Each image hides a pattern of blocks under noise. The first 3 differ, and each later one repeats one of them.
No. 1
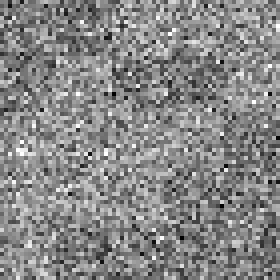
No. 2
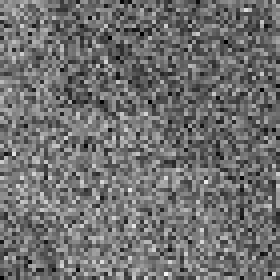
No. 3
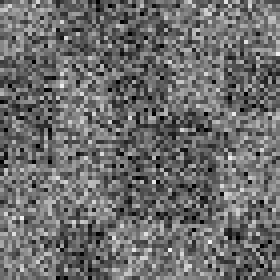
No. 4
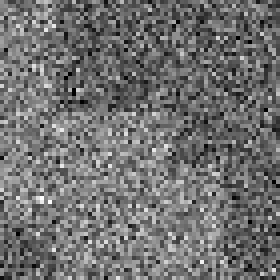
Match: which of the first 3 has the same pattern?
2
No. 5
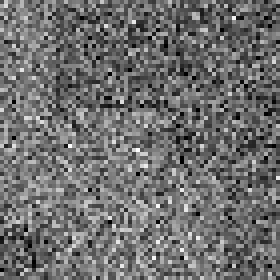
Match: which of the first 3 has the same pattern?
2
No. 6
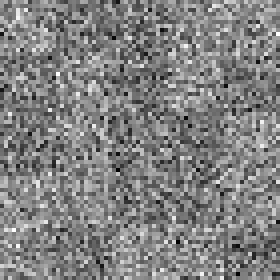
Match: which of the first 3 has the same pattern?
3
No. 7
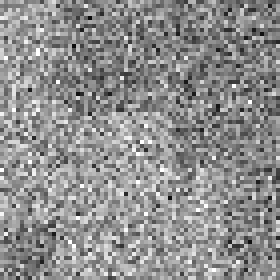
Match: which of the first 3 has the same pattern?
2
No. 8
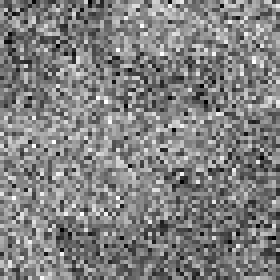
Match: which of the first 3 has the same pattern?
1
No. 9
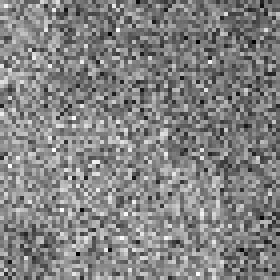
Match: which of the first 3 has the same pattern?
2
